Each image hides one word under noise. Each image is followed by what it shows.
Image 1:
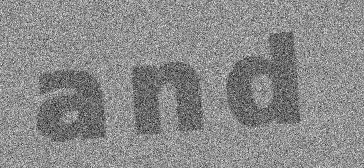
and
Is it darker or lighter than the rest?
darker
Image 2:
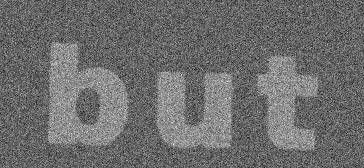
but
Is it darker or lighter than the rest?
lighter
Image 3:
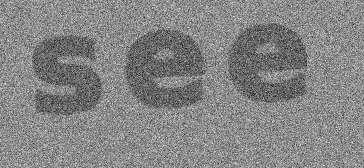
see
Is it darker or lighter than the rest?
darker
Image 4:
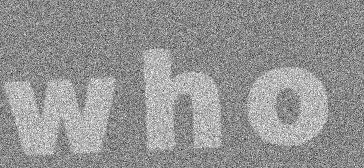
who
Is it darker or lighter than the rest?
lighter
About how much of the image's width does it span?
nearly all
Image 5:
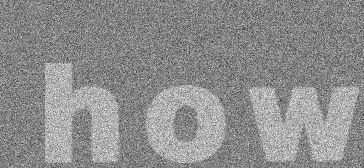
how
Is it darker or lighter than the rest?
lighter
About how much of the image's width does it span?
nearly all
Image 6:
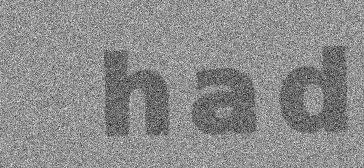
had
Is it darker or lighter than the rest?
darker
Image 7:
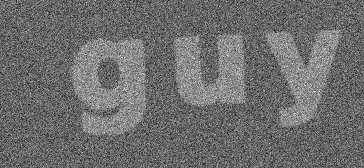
guy
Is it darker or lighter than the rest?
lighter
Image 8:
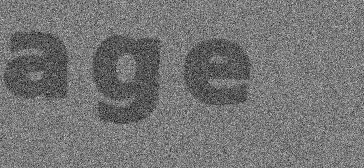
age
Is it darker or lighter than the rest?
darker
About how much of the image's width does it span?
two thirds
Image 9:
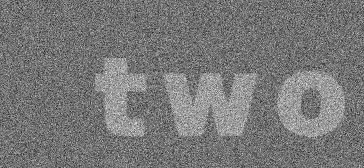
two
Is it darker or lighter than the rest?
lighter
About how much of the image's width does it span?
two thirds
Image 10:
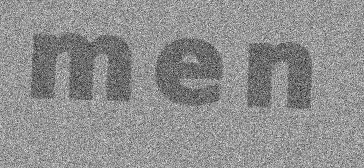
men
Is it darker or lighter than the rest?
darker
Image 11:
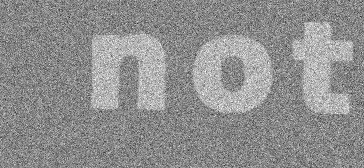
not
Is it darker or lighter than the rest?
lighter
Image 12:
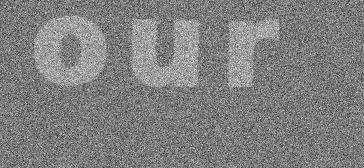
our
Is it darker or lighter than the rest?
lighter
